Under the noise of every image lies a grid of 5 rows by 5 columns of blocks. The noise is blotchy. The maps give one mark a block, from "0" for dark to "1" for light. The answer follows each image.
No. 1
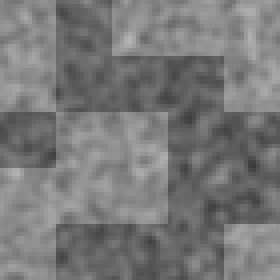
10111
10001
01100
11100
10001
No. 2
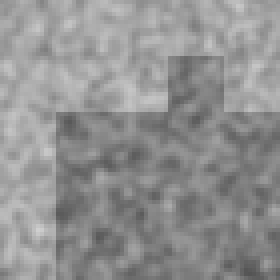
11111
11101
10000
10000
10000
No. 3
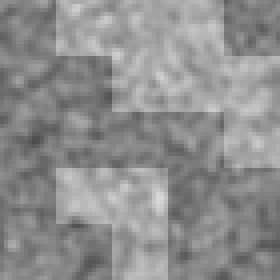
01110
00111
00001
01100
00100
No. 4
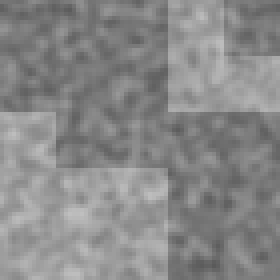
00010
00011
10000
11100
11100
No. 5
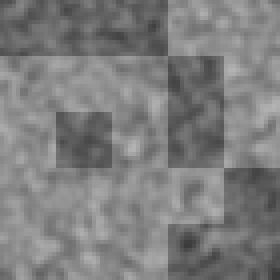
00011
11101
10101
11110
11100
